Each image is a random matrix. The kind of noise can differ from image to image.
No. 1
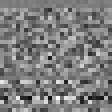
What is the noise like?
rows of uneven size
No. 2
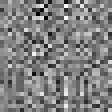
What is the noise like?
low rank plus noise
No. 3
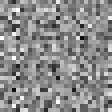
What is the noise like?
low rank plus noise
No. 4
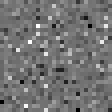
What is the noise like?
heavy tails
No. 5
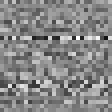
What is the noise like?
rows of uneven size
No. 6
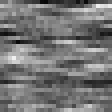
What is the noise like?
streaked along the rows
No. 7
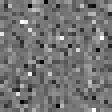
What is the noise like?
heavy tails
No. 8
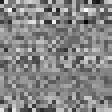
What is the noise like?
rows of uneven size
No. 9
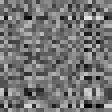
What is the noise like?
low rank plus noise
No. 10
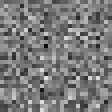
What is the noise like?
low rank plus noise
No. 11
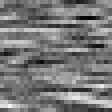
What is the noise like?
streaked along the rows
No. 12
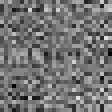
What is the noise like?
low rank plus noise
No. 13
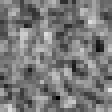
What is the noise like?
blotchy
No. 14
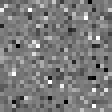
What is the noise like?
heavy tails
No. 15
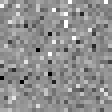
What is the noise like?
heavy tails
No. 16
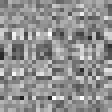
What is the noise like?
low rank plus noise
